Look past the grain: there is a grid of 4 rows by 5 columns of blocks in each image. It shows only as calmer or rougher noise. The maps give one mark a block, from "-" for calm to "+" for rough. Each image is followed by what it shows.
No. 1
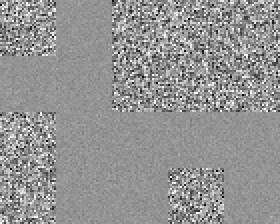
+-+++
--+++
+----
+--+-
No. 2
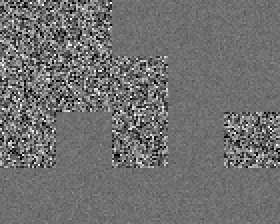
++---
+++--
+-+-+
-----
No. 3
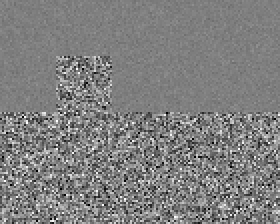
-----
-+---
+++++
+++++
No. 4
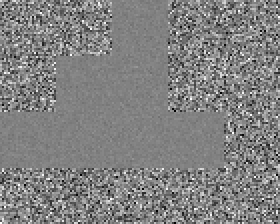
++-++
+--++
----+
+++++
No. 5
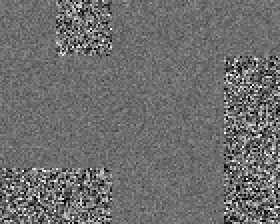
-+---
----+
----+
++--+
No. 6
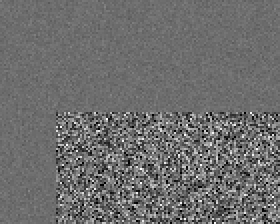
-----
-----
-++++
-++++
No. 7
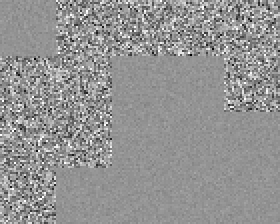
-++++
++--+
++---
+----
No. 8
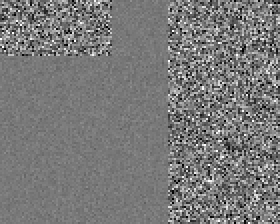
++-++
---++
---++
---++
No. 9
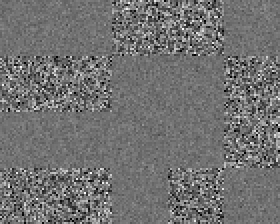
--++-
++--+
----+
++-+-
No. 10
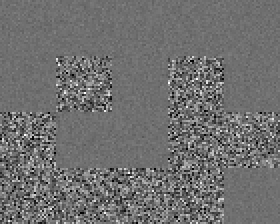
-----
-+-+-
+--++
++++-
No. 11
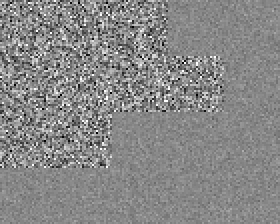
+++--
++++-
++---
-----
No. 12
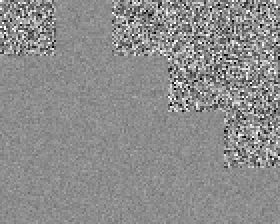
+-+++
---++
----+
-----
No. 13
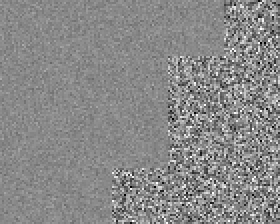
----+
---++
---++
--+++
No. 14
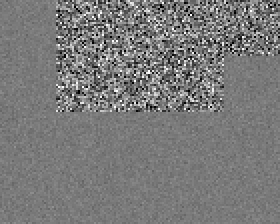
-++++
-+++-
-----
-----
